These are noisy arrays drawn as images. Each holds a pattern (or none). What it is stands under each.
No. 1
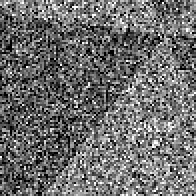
spokes from one point
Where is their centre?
top right
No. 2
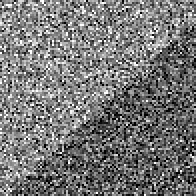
a sharp edge
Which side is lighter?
top left
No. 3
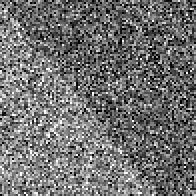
a sharp edge
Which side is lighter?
bottom left
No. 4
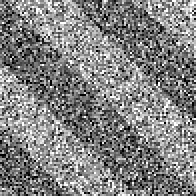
diagonal stripes
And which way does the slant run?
top left to bottom right
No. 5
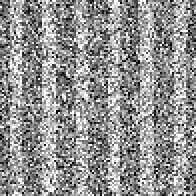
vertical stripes
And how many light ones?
6
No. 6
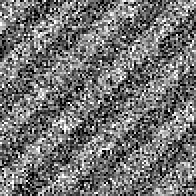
diagonal stripes
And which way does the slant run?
bottom left to top right
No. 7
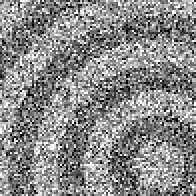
rings round one point
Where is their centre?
bottom right
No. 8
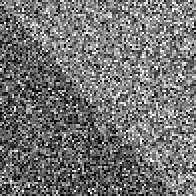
a sharp edge
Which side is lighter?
top right
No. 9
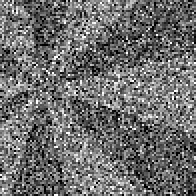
spokes from one point
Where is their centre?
middle left
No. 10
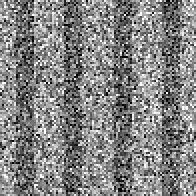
vertical stripes
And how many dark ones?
4
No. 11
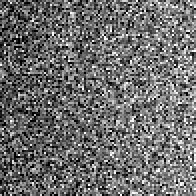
a smooth slope
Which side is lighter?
right
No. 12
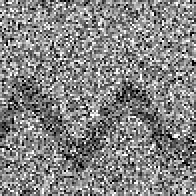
a wavy band
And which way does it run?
left to right
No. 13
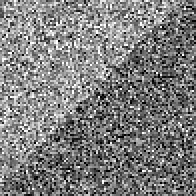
a sharp edge
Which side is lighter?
top left
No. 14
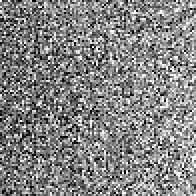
a smooth slope
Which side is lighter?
right
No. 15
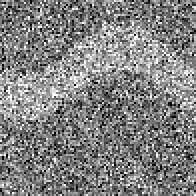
a wavy band
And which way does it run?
left to right
